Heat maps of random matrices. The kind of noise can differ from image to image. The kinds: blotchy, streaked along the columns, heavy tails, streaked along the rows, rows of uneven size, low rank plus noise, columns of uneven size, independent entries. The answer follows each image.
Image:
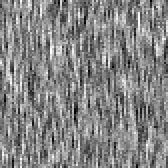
streaked along the columns
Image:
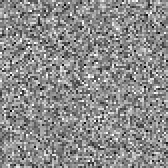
independent entries
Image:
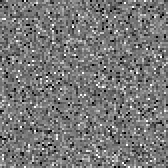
heavy tails
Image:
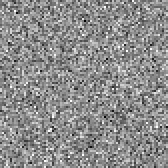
independent entries
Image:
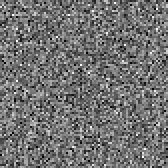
independent entries
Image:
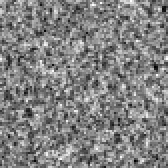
blotchy
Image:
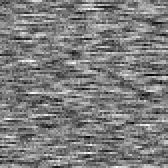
streaked along the rows
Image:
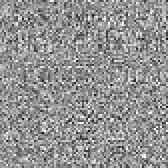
low rank plus noise
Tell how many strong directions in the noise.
two
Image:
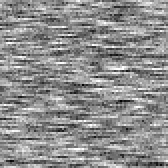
streaked along the rows
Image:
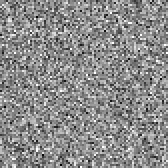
independent entries
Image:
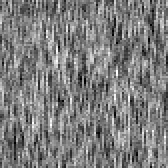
streaked along the columns
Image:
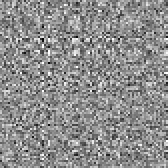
low rank plus noise
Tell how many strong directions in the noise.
one
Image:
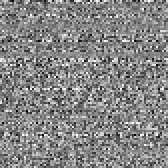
rows of uneven size
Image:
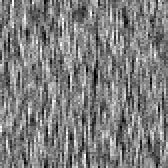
streaked along the columns
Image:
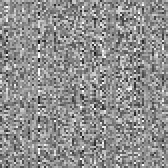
columns of uneven size
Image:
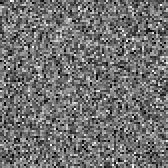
independent entries
